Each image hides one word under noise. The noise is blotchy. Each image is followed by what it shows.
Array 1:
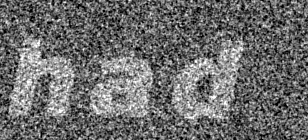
had
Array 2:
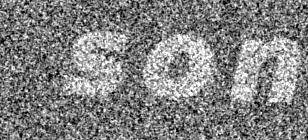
son
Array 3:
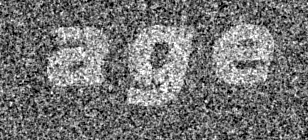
age
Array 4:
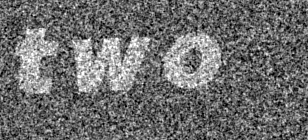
two
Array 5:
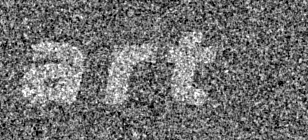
art
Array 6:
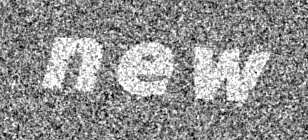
new
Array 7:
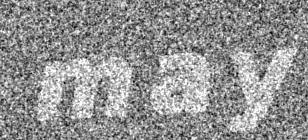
may
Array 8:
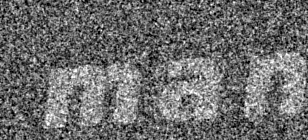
man
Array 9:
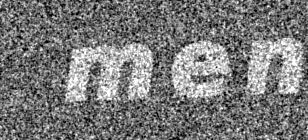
men
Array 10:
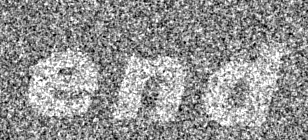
end
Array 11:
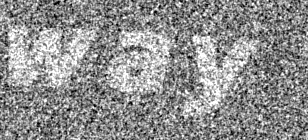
way
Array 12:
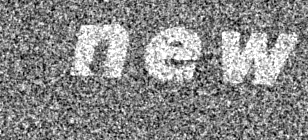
new
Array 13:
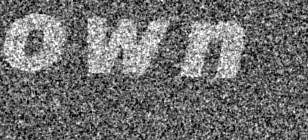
own
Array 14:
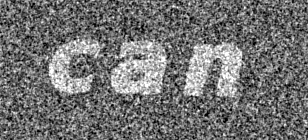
can
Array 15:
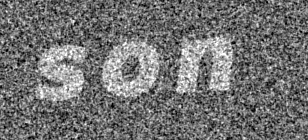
son
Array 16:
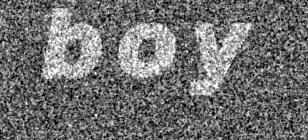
boy
